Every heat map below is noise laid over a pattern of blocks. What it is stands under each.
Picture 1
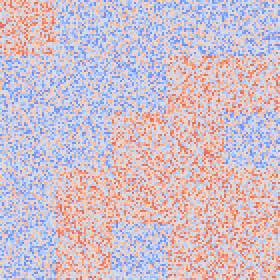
mirrored about the diagonal from the top left
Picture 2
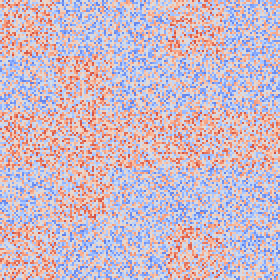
top and bottom mirror each other
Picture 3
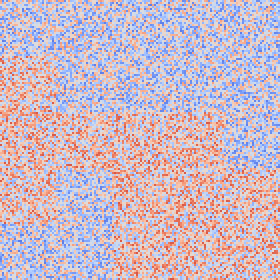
no symmetry
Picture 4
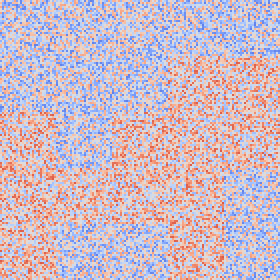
no symmetry
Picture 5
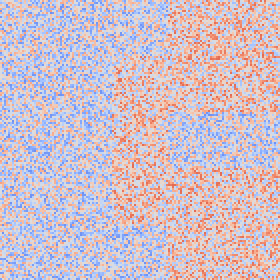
top and bottom mirror each other
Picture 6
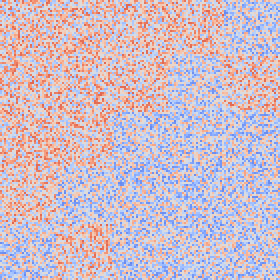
mirrored about the diagonal from the top left
